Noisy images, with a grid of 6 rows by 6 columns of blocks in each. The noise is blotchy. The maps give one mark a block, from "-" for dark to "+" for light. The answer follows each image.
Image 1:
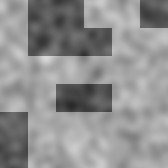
+--++-
+---++
++++++
++--++
-+++++
-+++++
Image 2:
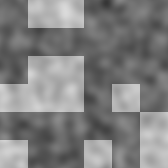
-++---
------
-++---
+++-+-
-----+
+--+-+
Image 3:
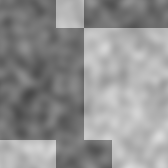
--+---
---+++
---+++
---+++
---+++
++--++
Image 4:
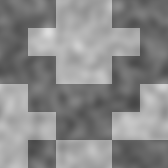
--++--
-++++-
--++--
+----+
++--++
+-++--
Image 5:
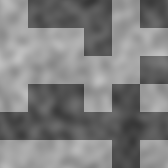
+---+-
+++-++
+++++-
+--+-+
------
++++-+
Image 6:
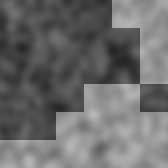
----++
-----+
-----+
---++-
--++++
++++++
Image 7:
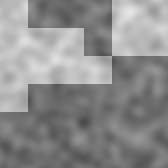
+---++
+++-++
++++--
+-----
------
------
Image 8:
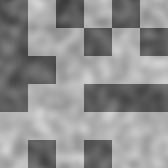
-+-+-+
-++-+-
--++++
-++---
++++++
+-+-++
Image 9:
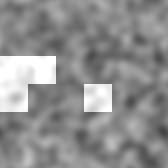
------
------
++----
+--+--
------
------
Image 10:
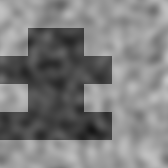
++++++
+--+++
----++
+--+++
----++
++++++
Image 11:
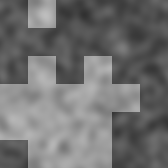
-+----
------
-+-+--
+++++-
++++--
-+++--
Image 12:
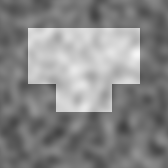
------
-++++-
-++++-
--++--
------
------
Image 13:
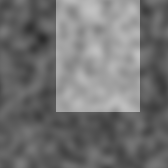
--+++-
--+++-
--+++-
--+++-
------
------
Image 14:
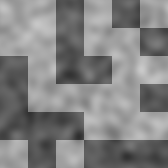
++-+-+
++-++-
-+--++
-++++-
---+++
+-+---
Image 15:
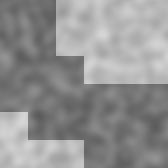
--++++
--++++
---+++
------
+-----
+++---
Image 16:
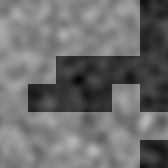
+++++-
+++++-
++----
+---+-
++++++
+++++-
